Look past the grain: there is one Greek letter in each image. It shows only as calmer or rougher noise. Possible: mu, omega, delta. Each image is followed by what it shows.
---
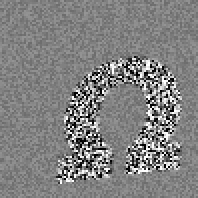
omega
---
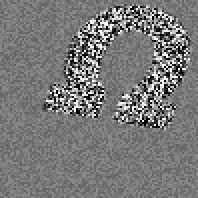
omega
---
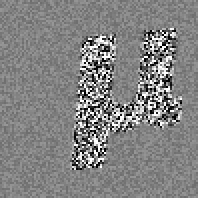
mu
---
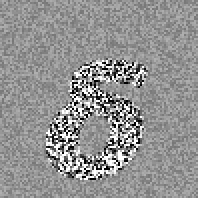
delta
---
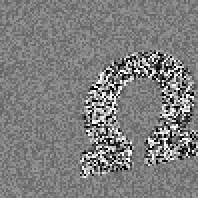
omega
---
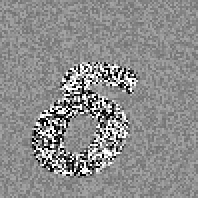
delta
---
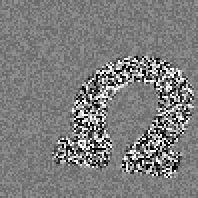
omega
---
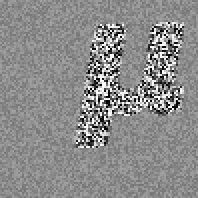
mu
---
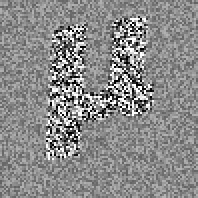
mu
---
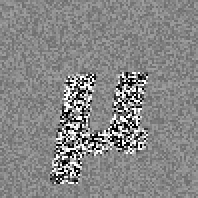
mu
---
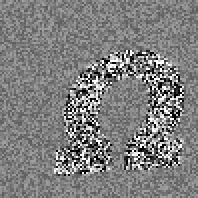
omega
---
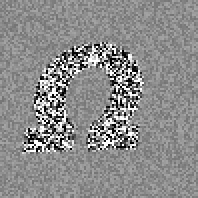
omega
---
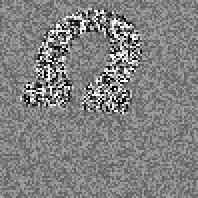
omega
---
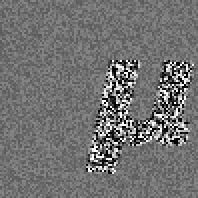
mu
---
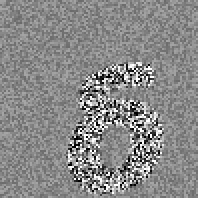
delta
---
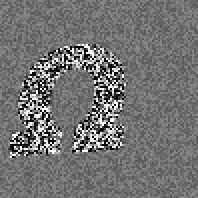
omega
